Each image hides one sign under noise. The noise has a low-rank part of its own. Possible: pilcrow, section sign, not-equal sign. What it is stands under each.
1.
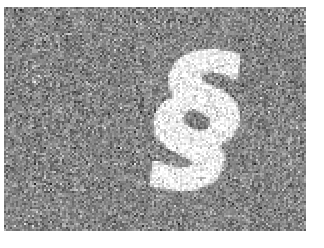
section sign
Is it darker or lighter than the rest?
lighter
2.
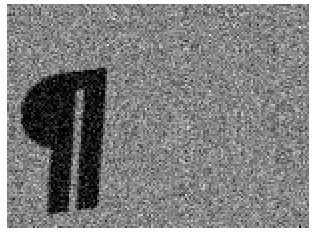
pilcrow
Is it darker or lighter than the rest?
darker
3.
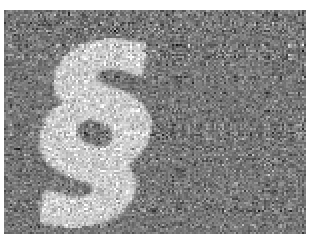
section sign
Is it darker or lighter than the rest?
lighter
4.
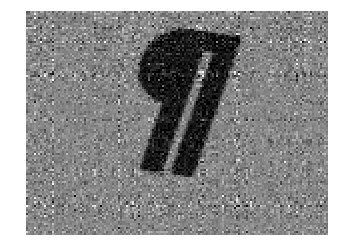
pilcrow
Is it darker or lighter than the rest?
darker
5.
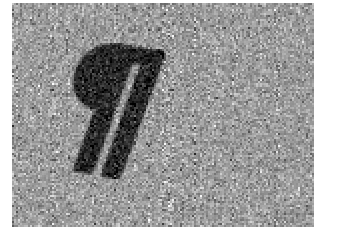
pilcrow
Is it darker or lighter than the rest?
darker
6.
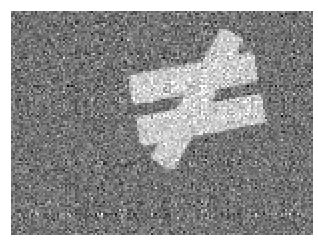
not-equal sign
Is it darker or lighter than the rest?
lighter
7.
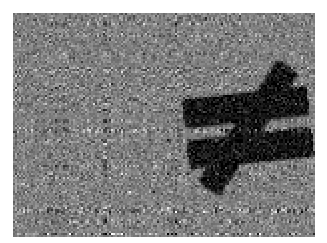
not-equal sign
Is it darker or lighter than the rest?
darker
